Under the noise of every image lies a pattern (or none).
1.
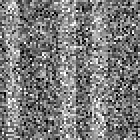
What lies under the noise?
bands of columns
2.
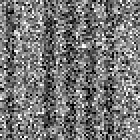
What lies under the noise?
bands of columns
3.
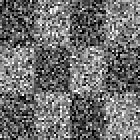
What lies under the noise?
a checkerboard
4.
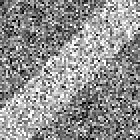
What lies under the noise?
a diagonal band
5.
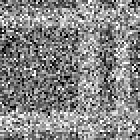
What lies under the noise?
bands of rows crossing bands of columns
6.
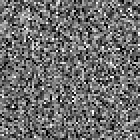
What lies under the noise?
only noise
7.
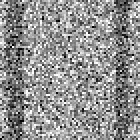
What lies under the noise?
bands of columns
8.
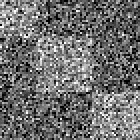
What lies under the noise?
blocks along the diagonal
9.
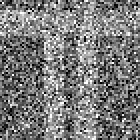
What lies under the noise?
bands of rows crossing bands of columns
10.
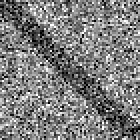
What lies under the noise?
a diagonal band
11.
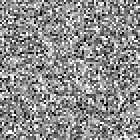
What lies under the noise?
only noise
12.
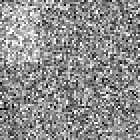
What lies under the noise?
one block
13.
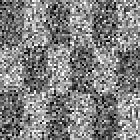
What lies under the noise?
a checkerboard
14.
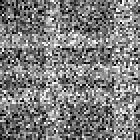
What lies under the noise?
bands of rows crossing bands of columns
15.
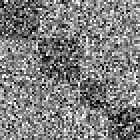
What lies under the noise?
blocks along the diagonal
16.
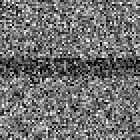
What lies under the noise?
one band of rows
